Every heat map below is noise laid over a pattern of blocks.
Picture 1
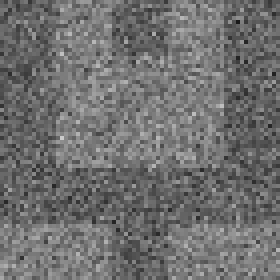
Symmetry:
left and right mirror each other
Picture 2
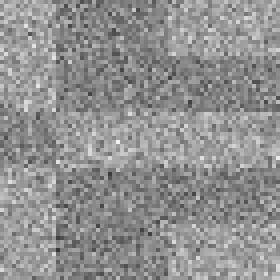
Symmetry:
top and bottom mirror each other
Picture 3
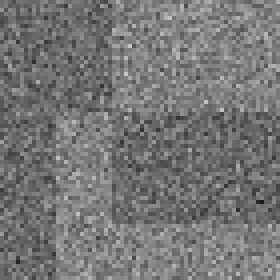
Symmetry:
no symmetry
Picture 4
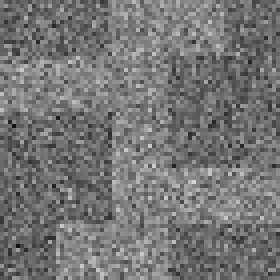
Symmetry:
the same after a half turn
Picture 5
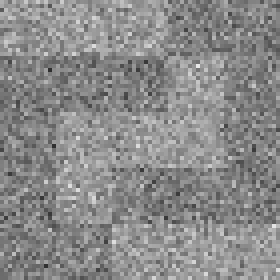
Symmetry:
the same after a half turn
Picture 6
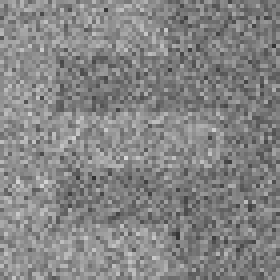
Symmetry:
top and bottom mirror each other
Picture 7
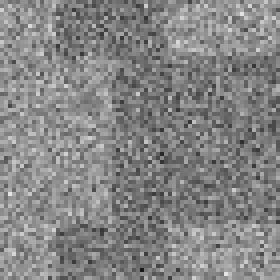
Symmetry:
top and bottom mirror each other
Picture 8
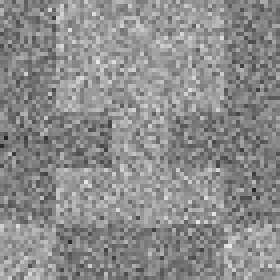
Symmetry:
left and right mirror each other
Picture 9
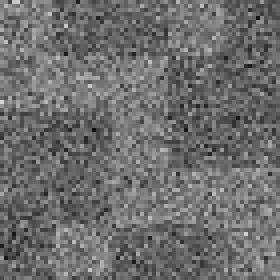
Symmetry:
the same after a half turn
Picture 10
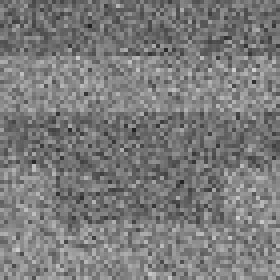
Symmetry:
left and right mirror each other
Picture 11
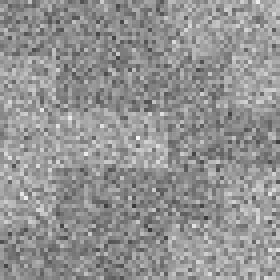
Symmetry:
top and bottom mirror each other
